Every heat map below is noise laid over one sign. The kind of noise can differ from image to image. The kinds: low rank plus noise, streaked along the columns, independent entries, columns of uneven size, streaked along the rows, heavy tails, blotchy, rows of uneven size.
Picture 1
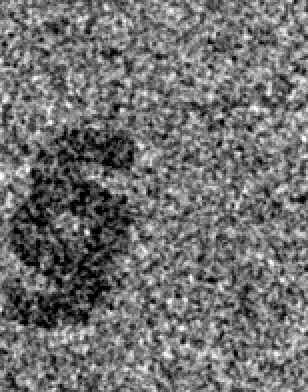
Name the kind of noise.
blotchy
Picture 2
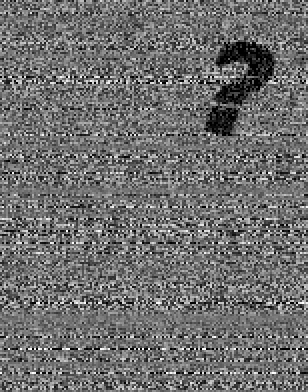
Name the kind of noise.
rows of uneven size
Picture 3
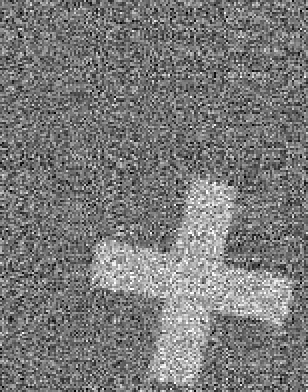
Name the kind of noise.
low rank plus noise
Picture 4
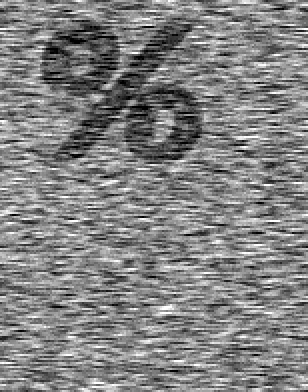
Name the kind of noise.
streaked along the rows
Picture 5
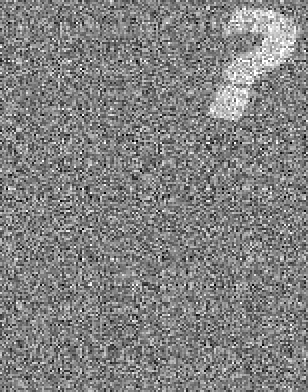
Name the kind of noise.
low rank plus noise
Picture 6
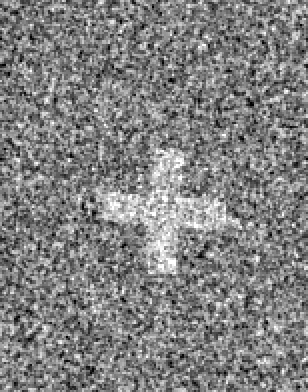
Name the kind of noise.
blotchy
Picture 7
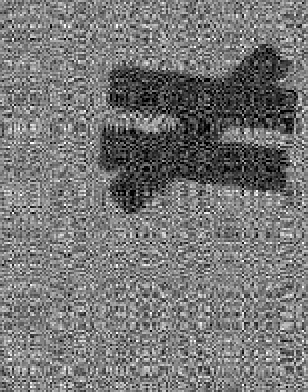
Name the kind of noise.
low rank plus noise
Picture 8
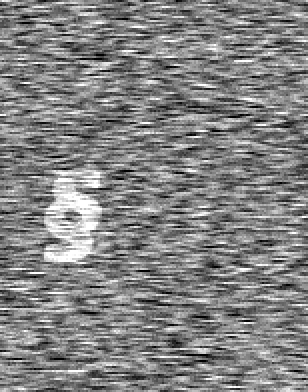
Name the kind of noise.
streaked along the rows
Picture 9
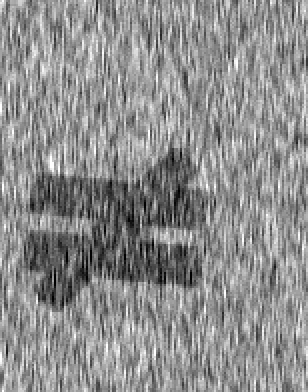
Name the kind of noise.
streaked along the columns
